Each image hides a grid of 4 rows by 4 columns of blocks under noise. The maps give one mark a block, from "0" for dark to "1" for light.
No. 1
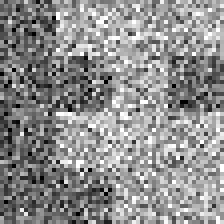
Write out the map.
0111
0010
0111
0011
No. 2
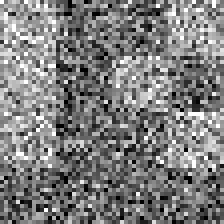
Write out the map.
1001
1010
1001
0000
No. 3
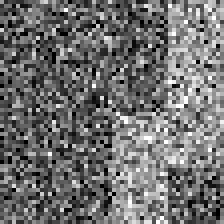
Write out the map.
0001
0001
0011
0010
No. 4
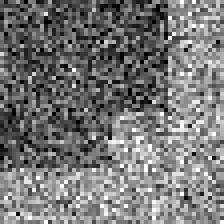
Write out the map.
0001
0001
0011
1111
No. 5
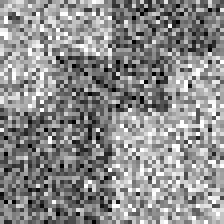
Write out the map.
1100
1001
0011
0011
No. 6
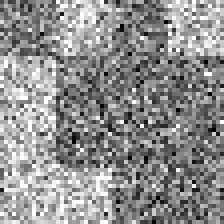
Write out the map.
0101
1000
1000
1100
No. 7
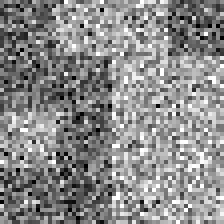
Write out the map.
0110
0011
1011
0011
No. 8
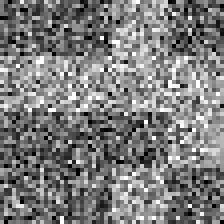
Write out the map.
0010
1111
0001
0010
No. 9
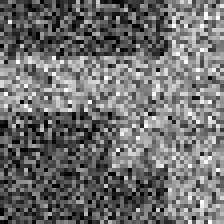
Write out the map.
0001
1111
0011
0001
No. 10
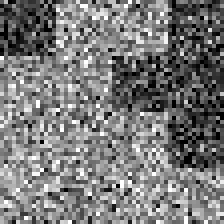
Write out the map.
0110
1100
1110
1111
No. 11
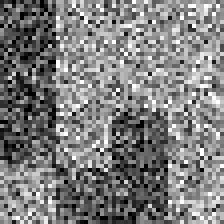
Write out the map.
0111
0111
0101
1001
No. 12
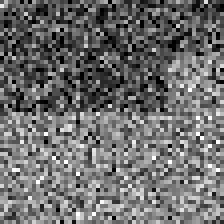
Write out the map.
0000
0001
1111
1111
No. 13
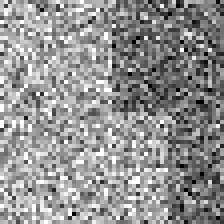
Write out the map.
1100
1100
1110
1110
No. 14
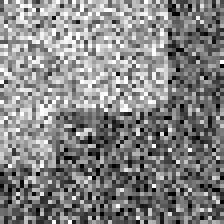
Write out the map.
1110
1110
1000
0000
